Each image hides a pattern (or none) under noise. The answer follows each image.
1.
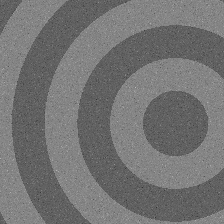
rings round one point
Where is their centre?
middle right
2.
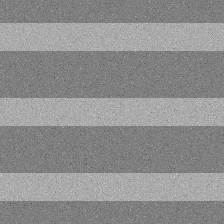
horizontal stripes
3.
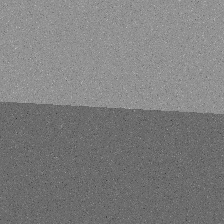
a sharp edge
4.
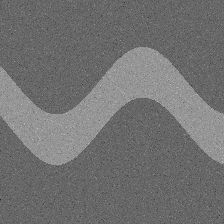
a wavy band
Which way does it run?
left to right
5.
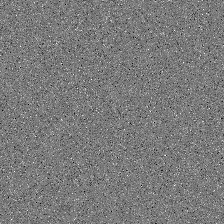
only noise
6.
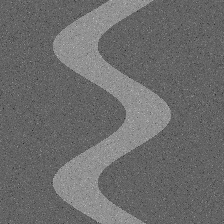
a wavy band
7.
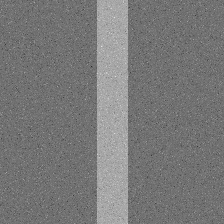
one vertical stripe
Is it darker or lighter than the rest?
lighter
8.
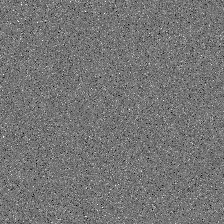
only noise
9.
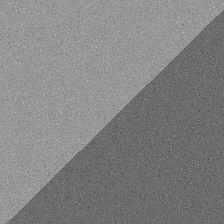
a sharp edge
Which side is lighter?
top left
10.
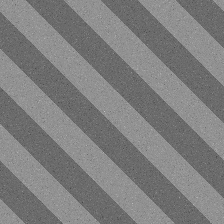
diagonal stripes
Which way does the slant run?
top left to bottom right
